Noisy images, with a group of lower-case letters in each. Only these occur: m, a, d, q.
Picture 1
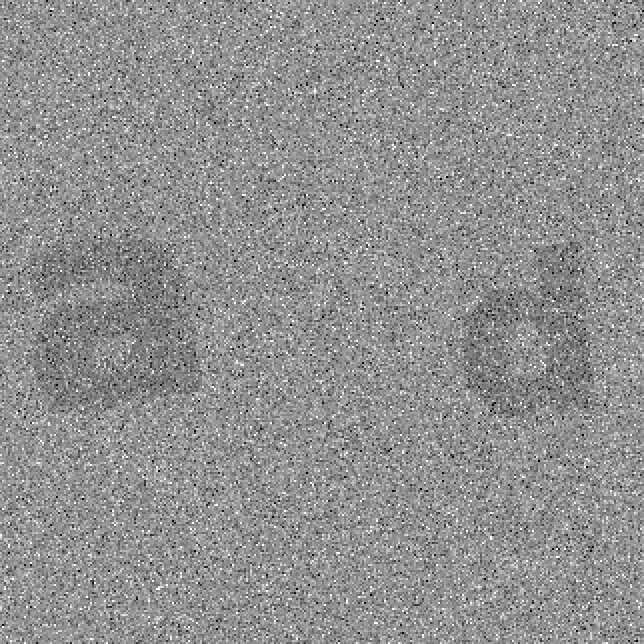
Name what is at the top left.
nothing
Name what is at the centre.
nothing
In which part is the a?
middle left
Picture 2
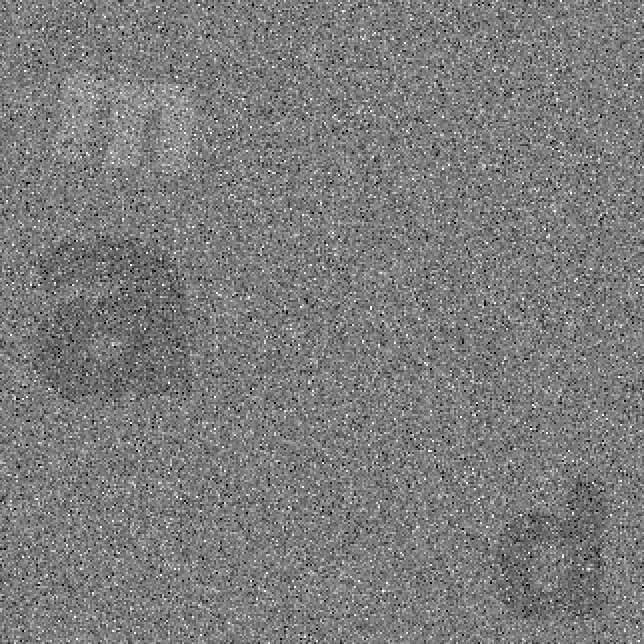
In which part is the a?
middle left
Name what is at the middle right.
nothing
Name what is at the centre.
nothing
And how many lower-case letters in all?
3
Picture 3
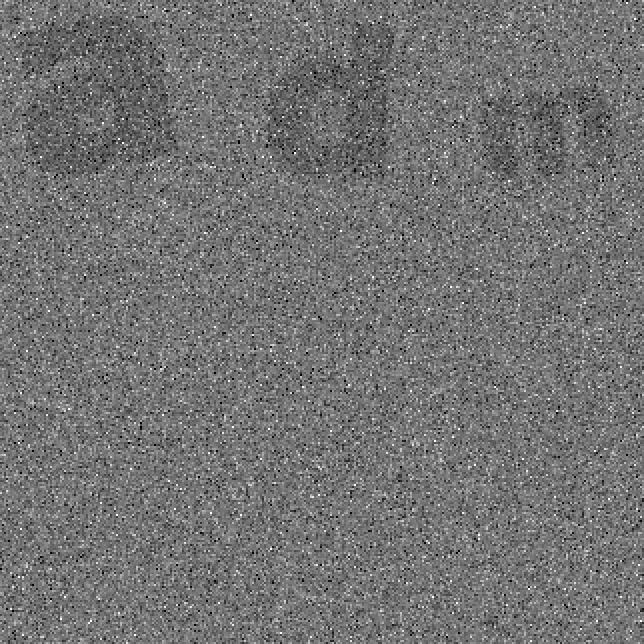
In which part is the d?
top middle
